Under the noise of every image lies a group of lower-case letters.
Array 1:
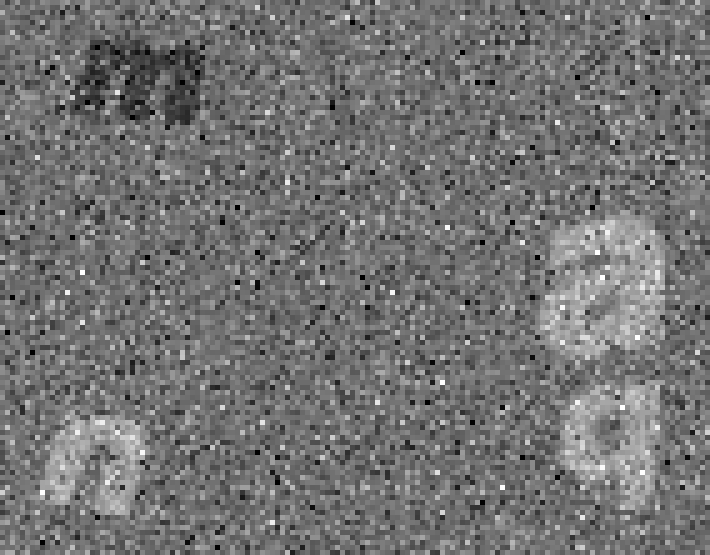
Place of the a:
middle right
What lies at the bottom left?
n
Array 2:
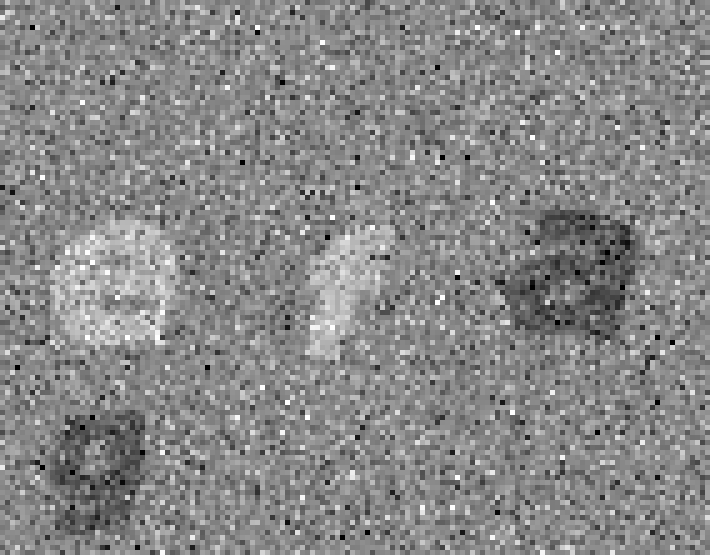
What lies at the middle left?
e
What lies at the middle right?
a
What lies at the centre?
f
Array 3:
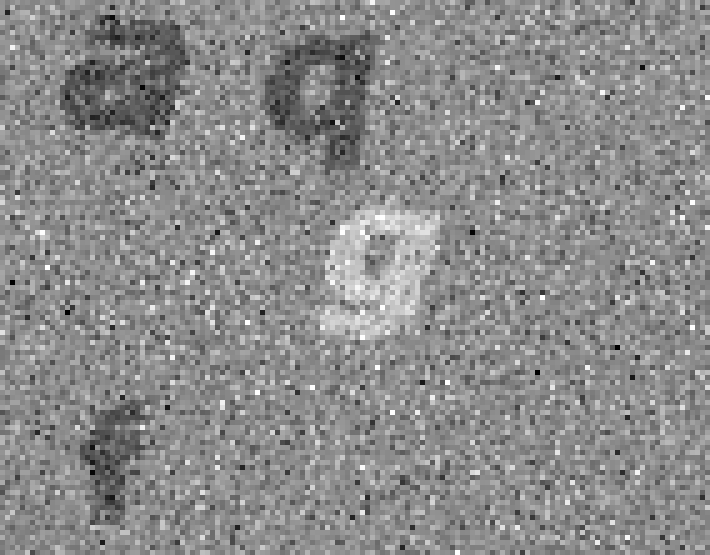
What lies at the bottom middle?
nothing
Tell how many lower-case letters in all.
4
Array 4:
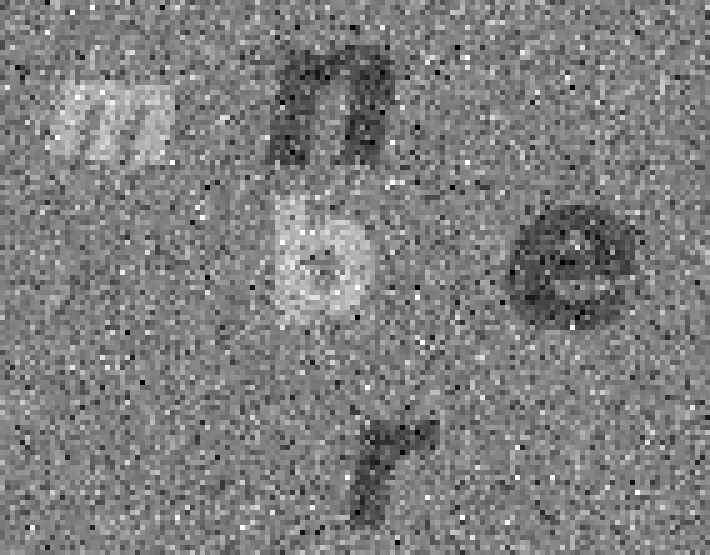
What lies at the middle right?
e
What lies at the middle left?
nothing
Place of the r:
bottom middle
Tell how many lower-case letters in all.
5
